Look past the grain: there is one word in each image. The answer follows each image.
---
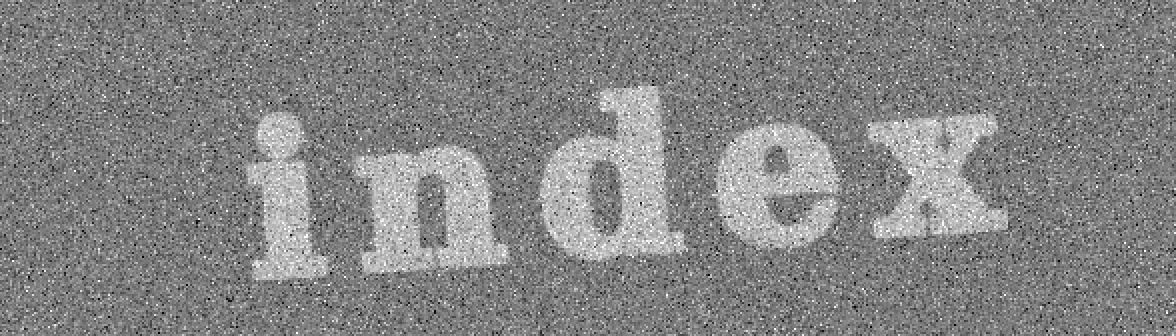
index
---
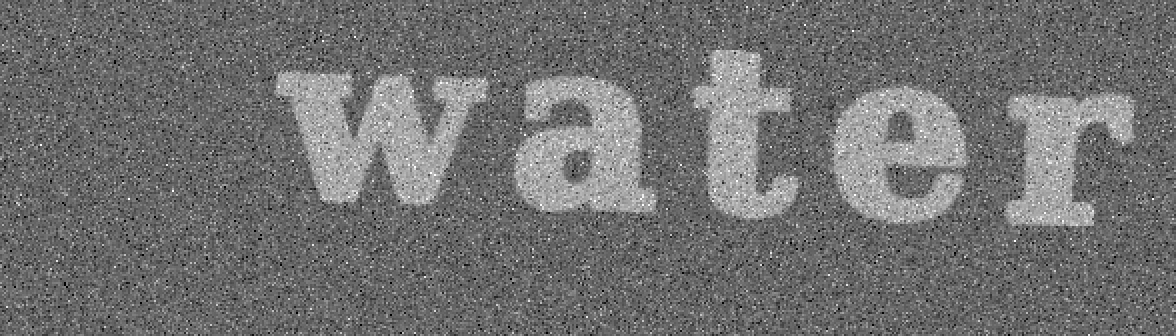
water
